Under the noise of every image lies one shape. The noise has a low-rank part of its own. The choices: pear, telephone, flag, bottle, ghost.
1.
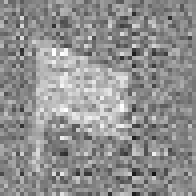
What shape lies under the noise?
flag
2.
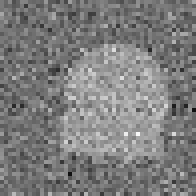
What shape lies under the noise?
ghost
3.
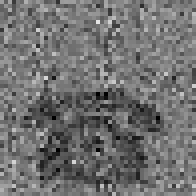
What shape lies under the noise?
telephone
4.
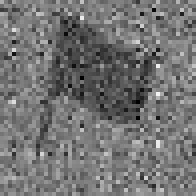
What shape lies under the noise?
flag
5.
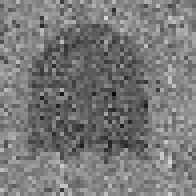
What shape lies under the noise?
ghost
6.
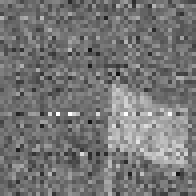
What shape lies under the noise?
flag
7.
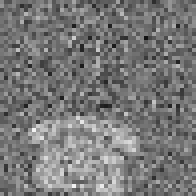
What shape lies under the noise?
telephone
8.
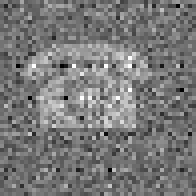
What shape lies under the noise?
telephone
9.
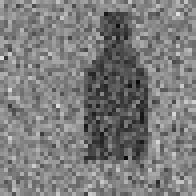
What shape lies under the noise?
bottle
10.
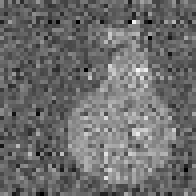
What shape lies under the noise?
pear
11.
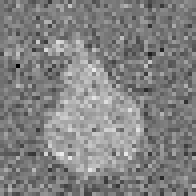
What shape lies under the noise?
pear
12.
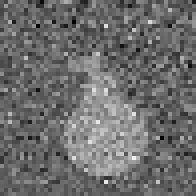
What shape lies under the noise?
pear
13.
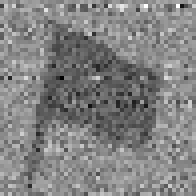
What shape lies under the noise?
flag
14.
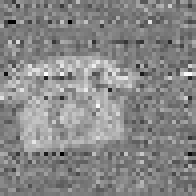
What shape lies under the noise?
telephone
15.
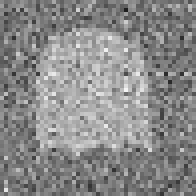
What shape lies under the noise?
ghost
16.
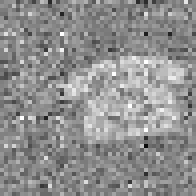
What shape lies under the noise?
telephone
